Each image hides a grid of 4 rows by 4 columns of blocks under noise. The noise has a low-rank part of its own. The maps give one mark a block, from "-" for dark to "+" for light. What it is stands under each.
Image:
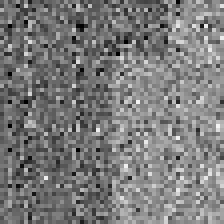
---+
--++
--++
--++
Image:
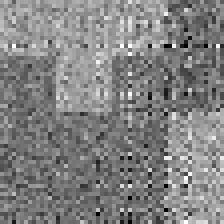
+++-
-+--
---+
---+
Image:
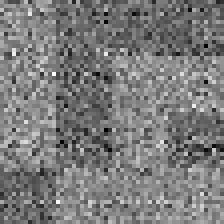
+---
+-++
+-+-
-+++
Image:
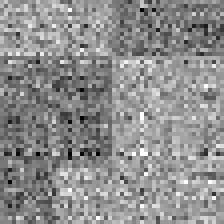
++--
--++
--++
-+++
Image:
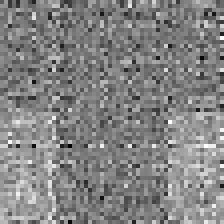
----
----
+--+
+--+
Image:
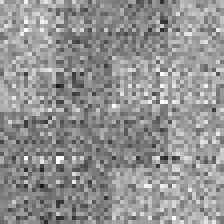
+--+
+-++
---+
--++
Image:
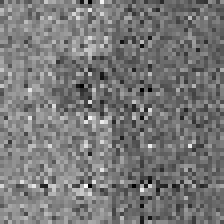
++--
+---
++--
++--
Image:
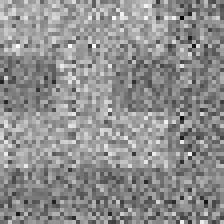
+++-
-+--
+++-
----
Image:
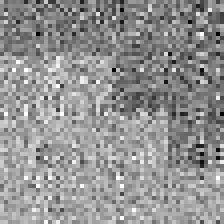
----
++--
+++-
++++
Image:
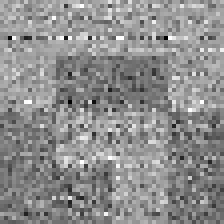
++++
+--+
-++-
--+-
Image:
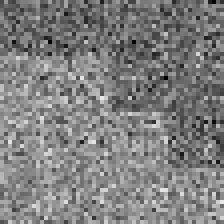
----
++--
+++-
++++
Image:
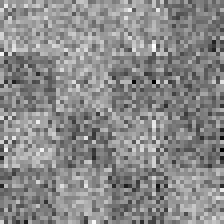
+++-
-+--
+-+-
-+-+
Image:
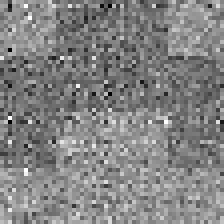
+--+
----
-++-
++++
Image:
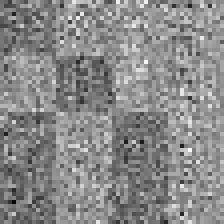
-+++
+-++
-+-+
-+-+
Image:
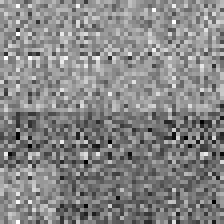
++++
++++
----
+---
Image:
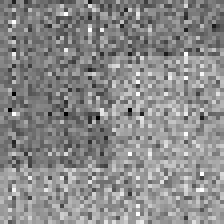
----
--++
--++
++++
